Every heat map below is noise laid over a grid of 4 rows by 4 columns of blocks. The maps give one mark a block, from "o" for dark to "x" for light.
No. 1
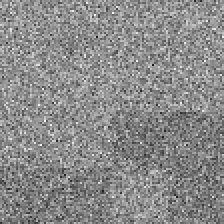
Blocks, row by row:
xxxx
xxxx
xxoo
ooxo
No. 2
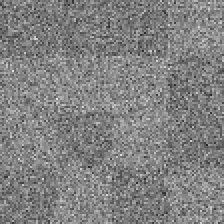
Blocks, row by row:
ooox
xxxo
xoxo
oxox
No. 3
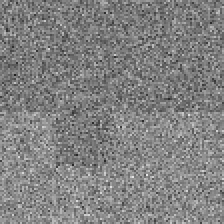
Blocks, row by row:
oooo
oooo
xoxx
xxxx
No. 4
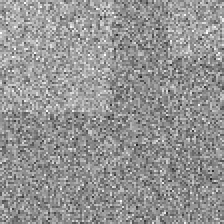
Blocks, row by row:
xxox
xxoo
oooo
oooo
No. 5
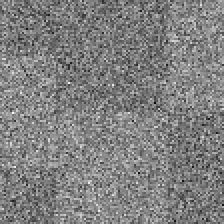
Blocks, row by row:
ooox
xoox
xxxo
oxxo
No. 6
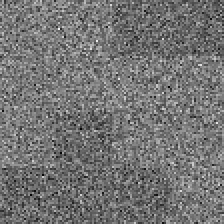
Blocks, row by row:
xxoo
xxxx
xoxx
ooox
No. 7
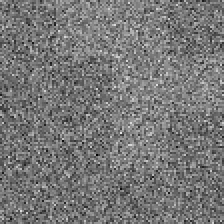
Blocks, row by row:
oxxo
ooxx
ooxo
oooo
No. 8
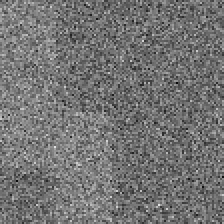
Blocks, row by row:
xooo
xooo
xxoo
oxoo
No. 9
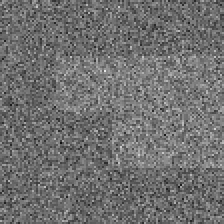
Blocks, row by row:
oooo
oxxx
ooxx
oooo
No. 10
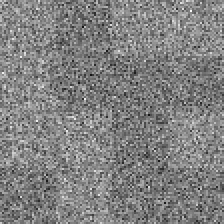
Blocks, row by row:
xoxx
xooo
xxox
oxoo
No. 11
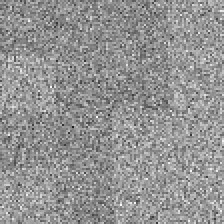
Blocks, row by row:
ooox
xoox
ooxx
xoxx
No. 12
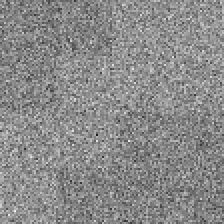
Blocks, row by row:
ooxx
oxxx
xxoo
xooo
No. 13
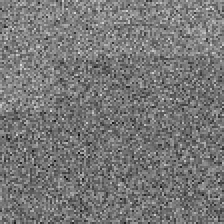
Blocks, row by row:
xxxx
xooo
oooo
oooo
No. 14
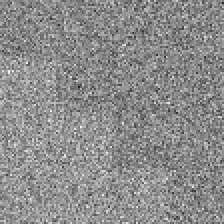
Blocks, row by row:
oooo
xooo
xxoo
xxxo
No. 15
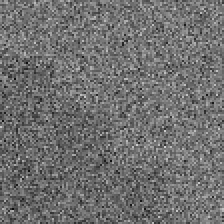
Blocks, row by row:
xxxx
oxxx
ooxx
ooox
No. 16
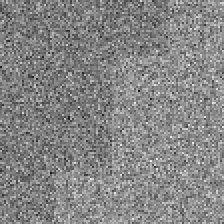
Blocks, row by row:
ooox
ooxx
ooxx
oxxx
